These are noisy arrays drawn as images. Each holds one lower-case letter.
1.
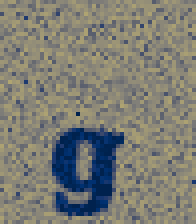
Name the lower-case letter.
g
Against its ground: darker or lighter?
darker
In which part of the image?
bottom middle
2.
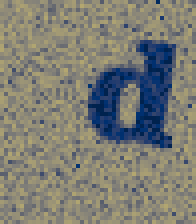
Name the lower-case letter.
d
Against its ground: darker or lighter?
darker
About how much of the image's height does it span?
half
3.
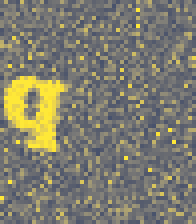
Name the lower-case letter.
q
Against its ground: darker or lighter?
lighter
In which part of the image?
middle left
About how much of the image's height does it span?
a third
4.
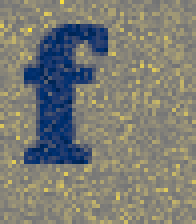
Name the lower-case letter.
f
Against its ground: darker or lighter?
darker
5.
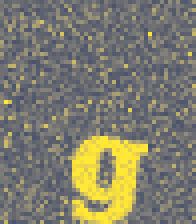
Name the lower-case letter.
g
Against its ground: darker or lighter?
lighter
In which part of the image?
bottom middle
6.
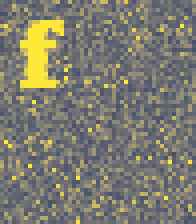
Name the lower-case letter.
f
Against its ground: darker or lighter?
lighter
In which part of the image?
top left
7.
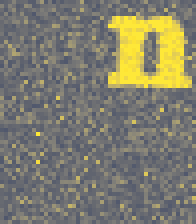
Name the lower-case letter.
n
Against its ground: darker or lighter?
lighter
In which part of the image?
top right
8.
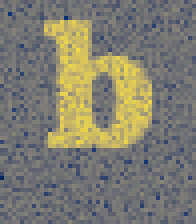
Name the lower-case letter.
b
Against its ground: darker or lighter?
lighter
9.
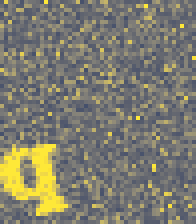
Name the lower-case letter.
q
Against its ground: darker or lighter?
lighter
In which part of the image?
bottom left
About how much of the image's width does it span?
a third
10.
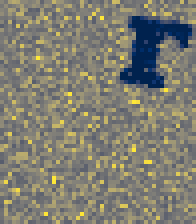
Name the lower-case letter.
r
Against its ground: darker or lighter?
darker
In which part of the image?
top right
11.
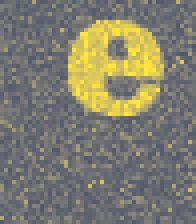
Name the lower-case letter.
e
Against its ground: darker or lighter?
lighter
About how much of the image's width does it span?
half
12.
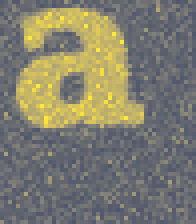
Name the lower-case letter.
a
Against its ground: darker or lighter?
lighter
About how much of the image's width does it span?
two thirds
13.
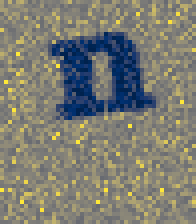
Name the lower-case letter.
n
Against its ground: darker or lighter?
darker
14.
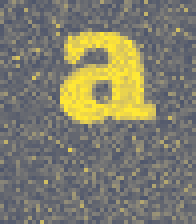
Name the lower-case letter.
a
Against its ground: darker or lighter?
lighter
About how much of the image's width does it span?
half
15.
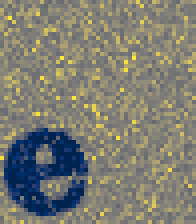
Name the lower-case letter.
e
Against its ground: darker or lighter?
darker
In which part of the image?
bottom left
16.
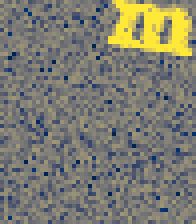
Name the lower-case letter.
m
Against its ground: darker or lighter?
lighter
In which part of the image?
top right
